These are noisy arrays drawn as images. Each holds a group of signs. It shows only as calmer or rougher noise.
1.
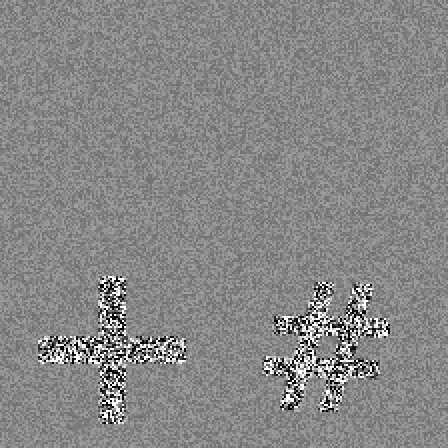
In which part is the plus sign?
bottom left
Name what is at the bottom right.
hash sign
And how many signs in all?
2
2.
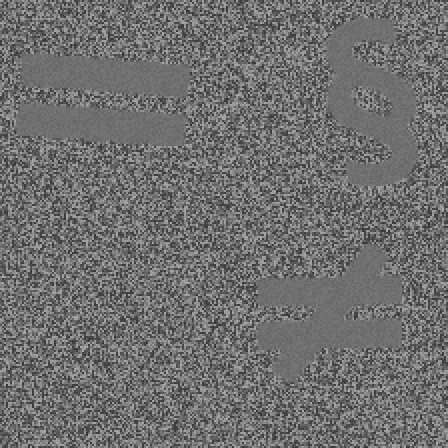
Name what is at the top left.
equals sign
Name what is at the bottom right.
not-equal sign
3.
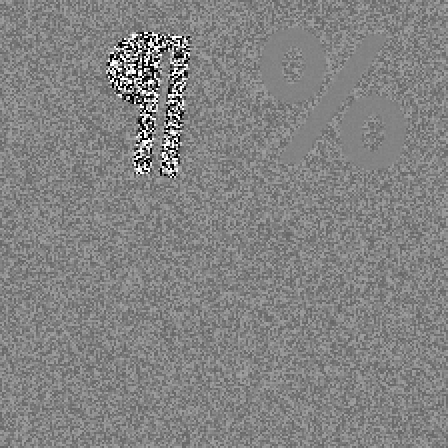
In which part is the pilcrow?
top left
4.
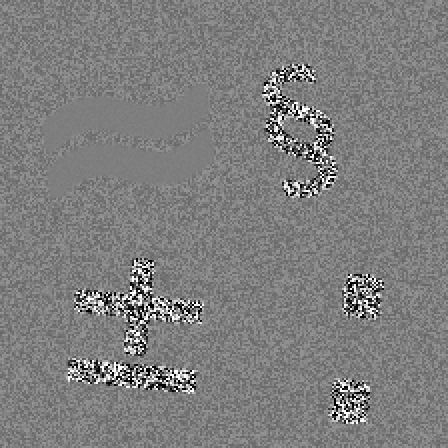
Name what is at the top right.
section sign
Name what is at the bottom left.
plus-minus sign
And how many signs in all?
4
